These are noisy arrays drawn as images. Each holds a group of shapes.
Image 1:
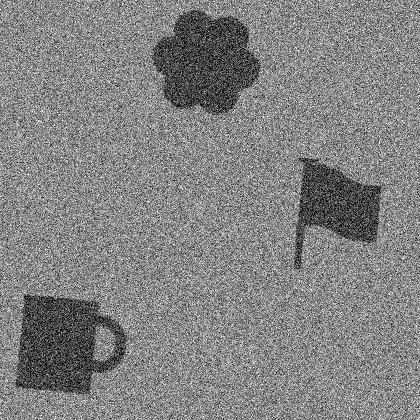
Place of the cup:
bottom left
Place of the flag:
middle right
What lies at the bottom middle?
nothing
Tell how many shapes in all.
3
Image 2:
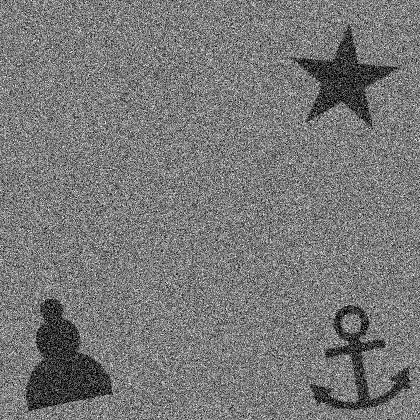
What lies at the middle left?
nothing
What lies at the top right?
star
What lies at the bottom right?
anchor
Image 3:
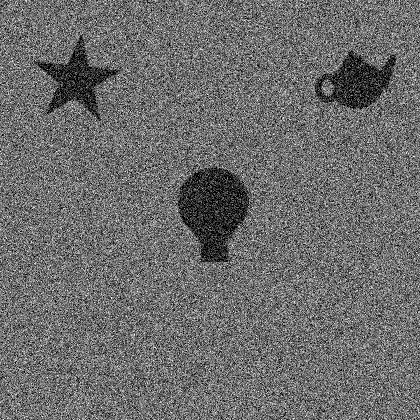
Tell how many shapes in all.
3
